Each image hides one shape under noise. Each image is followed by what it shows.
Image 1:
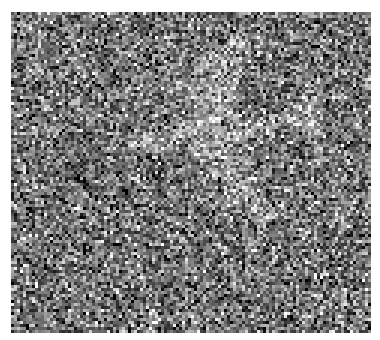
light airplane
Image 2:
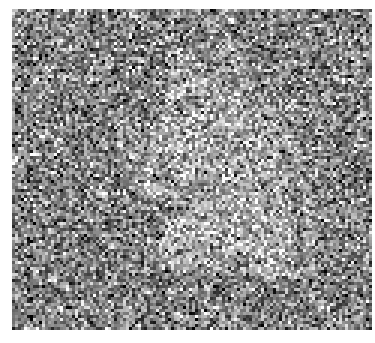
light chess knight
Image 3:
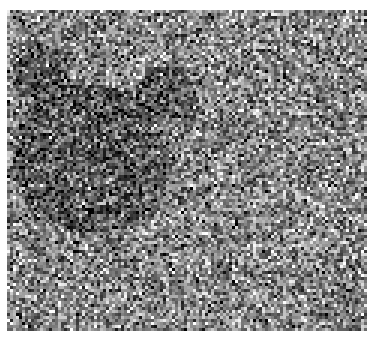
dark bear's head
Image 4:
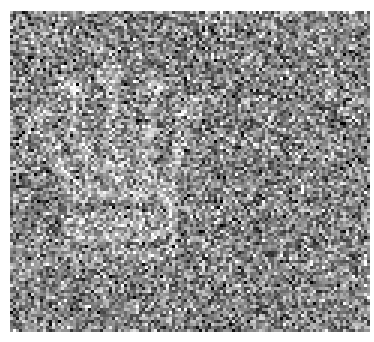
light chess queen
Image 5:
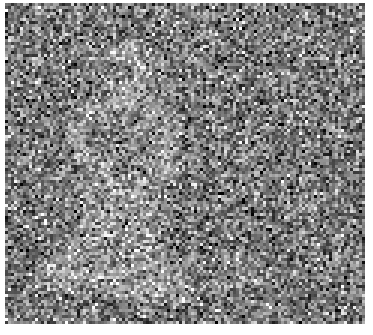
light chess bishop
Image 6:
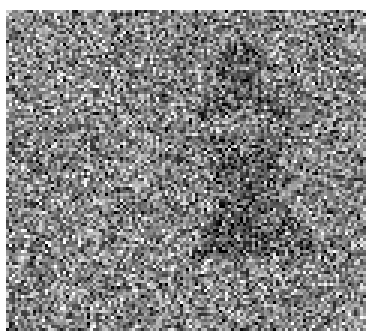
dark chess bishop
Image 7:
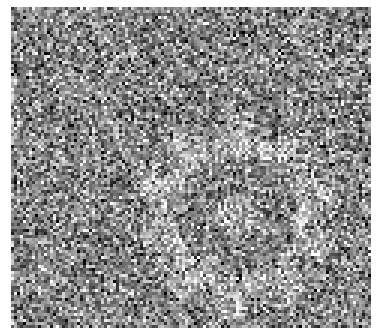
light gear
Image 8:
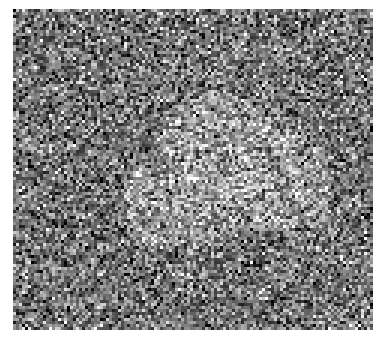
light cloud
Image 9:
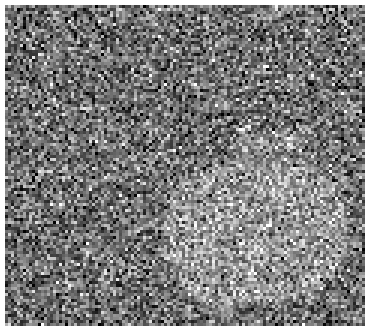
light apple
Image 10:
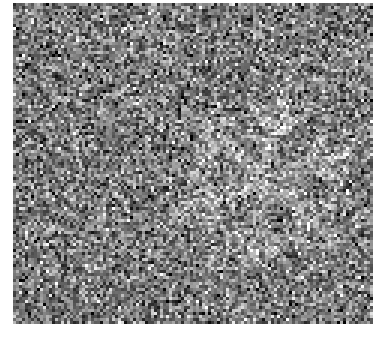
light snowflake
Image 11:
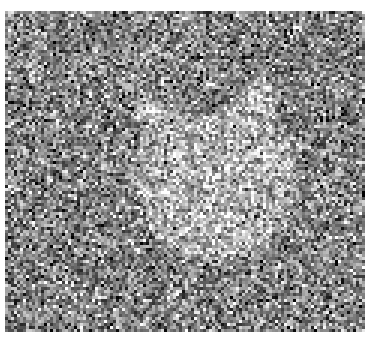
light cat's head
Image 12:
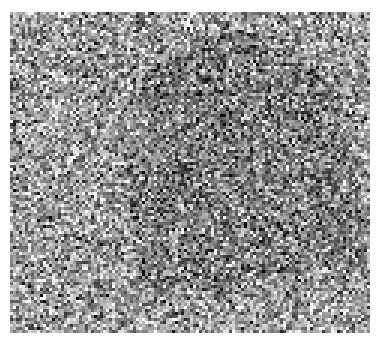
dark ghost
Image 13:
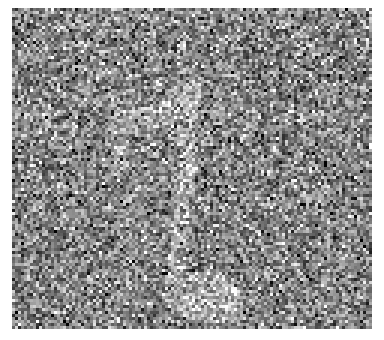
light musical note
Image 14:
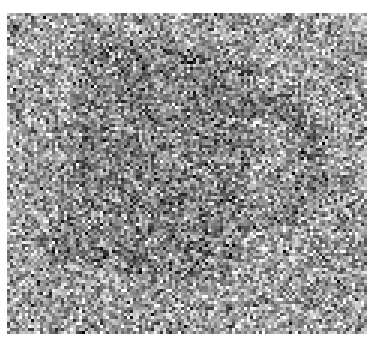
dark cup
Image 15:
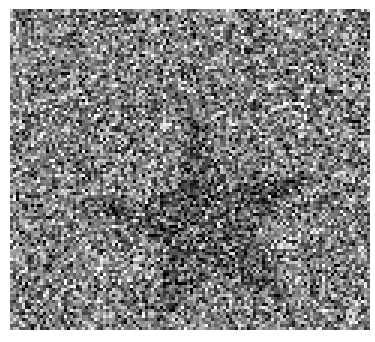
dark star
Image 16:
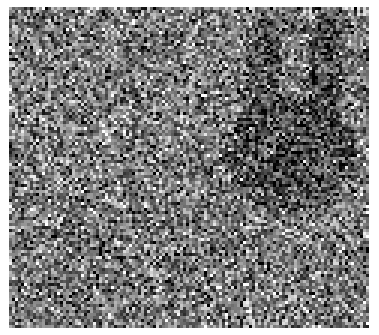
dark rabbit's head
